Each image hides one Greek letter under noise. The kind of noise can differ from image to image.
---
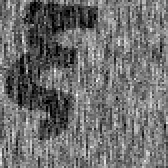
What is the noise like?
streaked along the columns
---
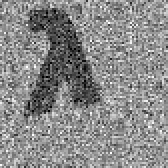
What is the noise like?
low rank plus noise
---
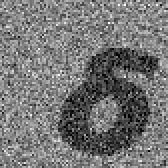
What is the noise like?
low rank plus noise
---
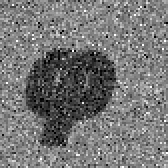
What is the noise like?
heavy tails
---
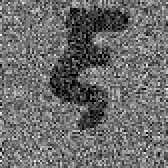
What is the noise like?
low rank plus noise
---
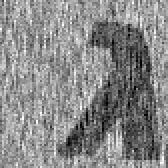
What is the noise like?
streaked along the columns
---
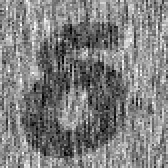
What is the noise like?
streaked along the columns
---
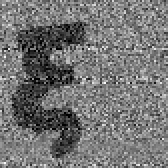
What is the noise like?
rows of uneven size
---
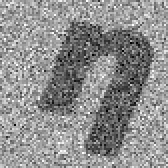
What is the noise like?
low rank plus noise
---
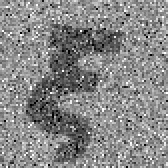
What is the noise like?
heavy tails
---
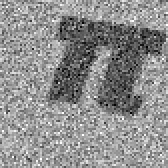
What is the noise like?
independent entries
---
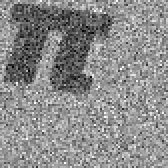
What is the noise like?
independent entries
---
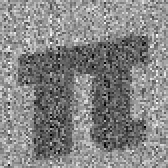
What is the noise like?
columns of uneven size
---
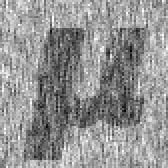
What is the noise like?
streaked along the columns
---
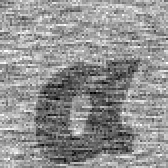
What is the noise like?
streaked along the rows
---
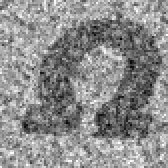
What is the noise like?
blotchy
